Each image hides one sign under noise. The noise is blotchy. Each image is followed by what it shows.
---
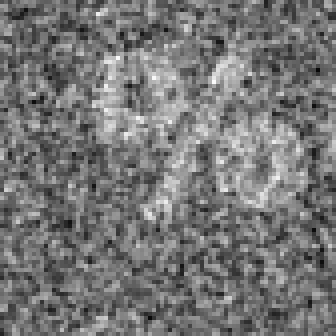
percent sign
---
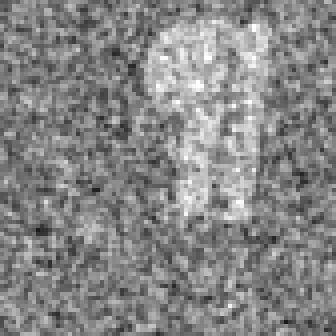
pilcrow
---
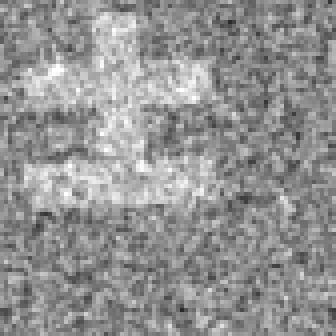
plus-minus sign
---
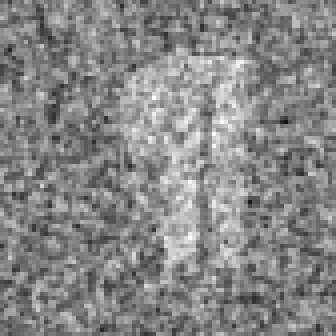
pilcrow
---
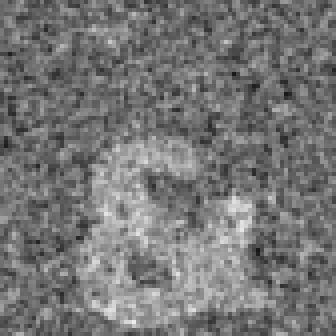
ampersand
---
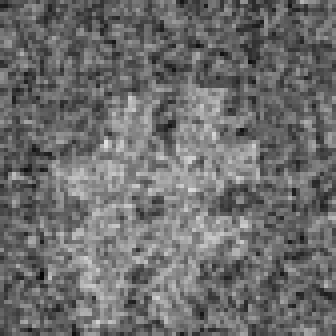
hash sign
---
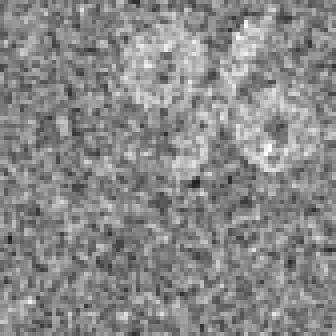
percent sign
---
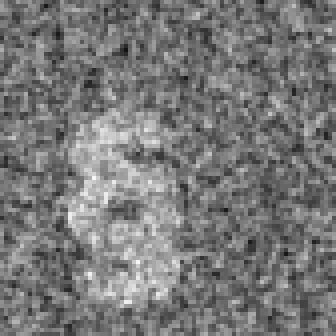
section sign
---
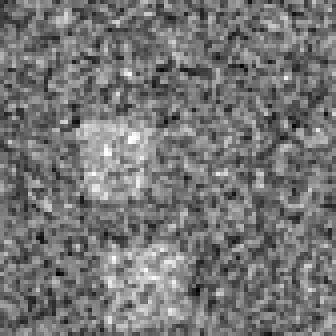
colon
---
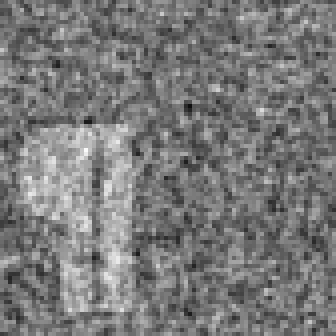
pilcrow
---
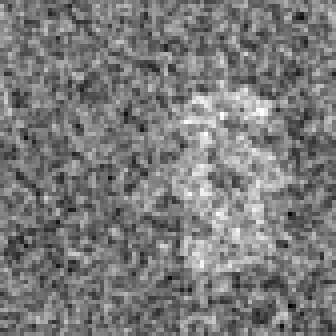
section sign
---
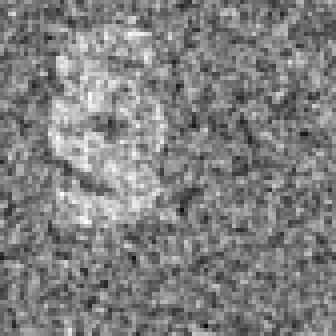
section sign
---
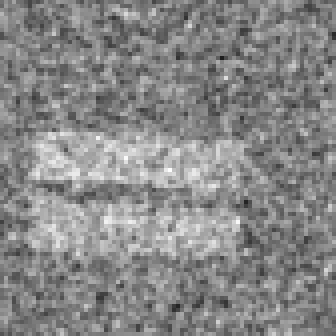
equals sign
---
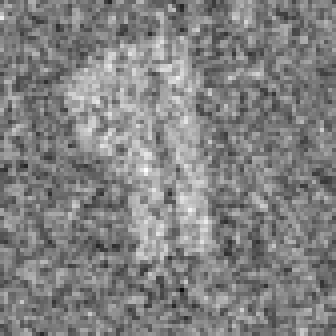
pilcrow
